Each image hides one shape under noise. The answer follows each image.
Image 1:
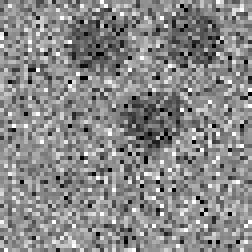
three dots
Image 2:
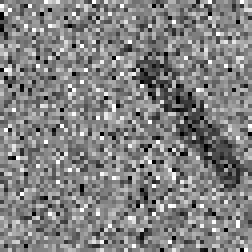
bar
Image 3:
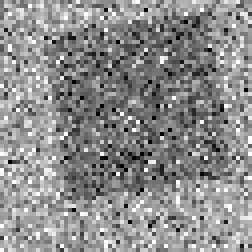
square
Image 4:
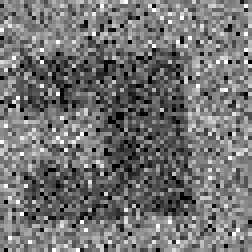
square with a notch
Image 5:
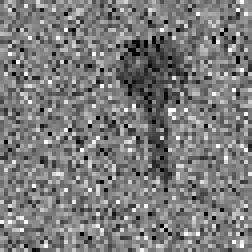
lollipop
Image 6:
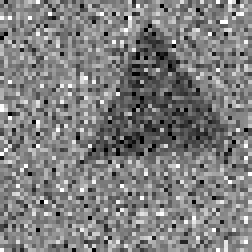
triangle
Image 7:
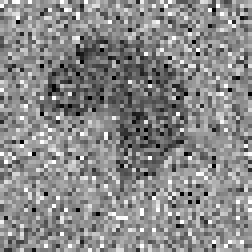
disc with a wedge cut out
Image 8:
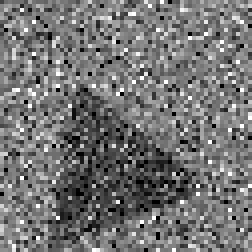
triangle
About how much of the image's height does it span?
two thirds
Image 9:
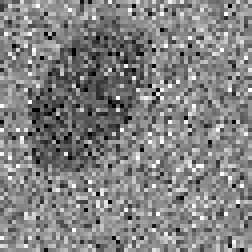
ellipse
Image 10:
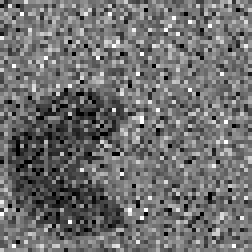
disc with a wedge cut out
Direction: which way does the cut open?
right
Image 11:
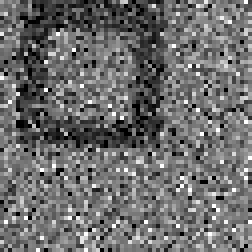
square frame
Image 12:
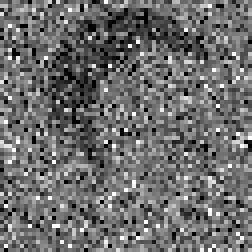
crescent
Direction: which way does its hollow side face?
down and right
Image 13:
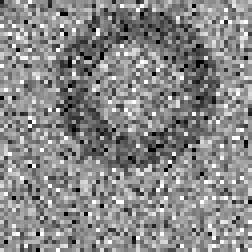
ring
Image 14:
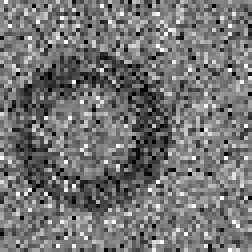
ring
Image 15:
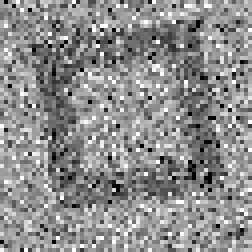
square frame
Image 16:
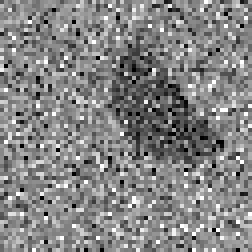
half disc
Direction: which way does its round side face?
down and left
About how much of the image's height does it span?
half
